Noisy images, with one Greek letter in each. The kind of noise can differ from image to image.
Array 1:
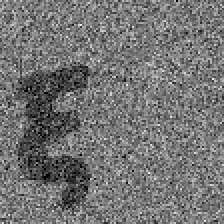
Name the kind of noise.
independent entries
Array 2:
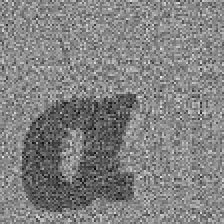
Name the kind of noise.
low rank plus noise
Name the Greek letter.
alpha
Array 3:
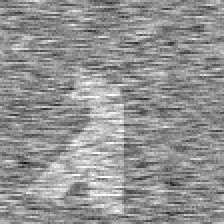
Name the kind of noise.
streaked along the rows
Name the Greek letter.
lambda
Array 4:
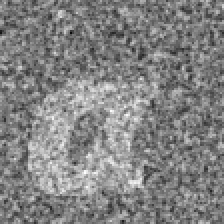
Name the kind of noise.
blotchy
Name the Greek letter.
alpha
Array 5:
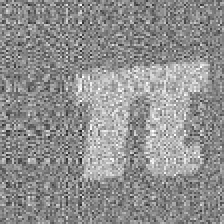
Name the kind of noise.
low rank plus noise
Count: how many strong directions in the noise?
one
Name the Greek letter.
pi
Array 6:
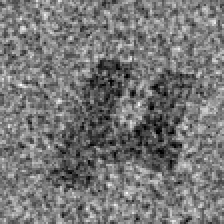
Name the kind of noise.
blotchy
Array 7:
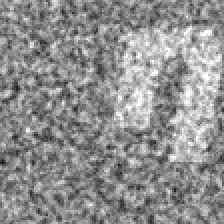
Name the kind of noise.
blotchy
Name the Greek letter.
eta
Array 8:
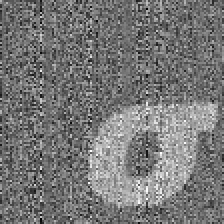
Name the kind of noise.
columns of uneven size
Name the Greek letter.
sigma
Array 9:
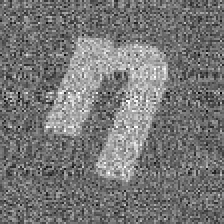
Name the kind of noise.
low rank plus noise
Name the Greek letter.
eta
